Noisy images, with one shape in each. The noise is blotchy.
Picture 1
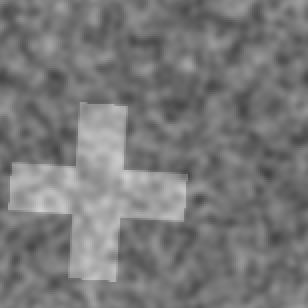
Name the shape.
cross
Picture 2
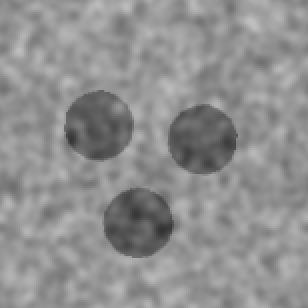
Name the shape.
three dots
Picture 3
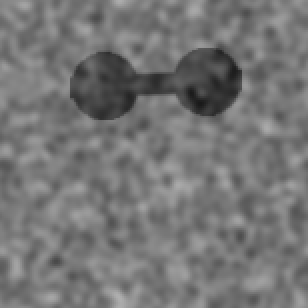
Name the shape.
dumbbell
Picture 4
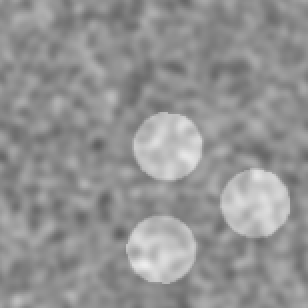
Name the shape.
three dots
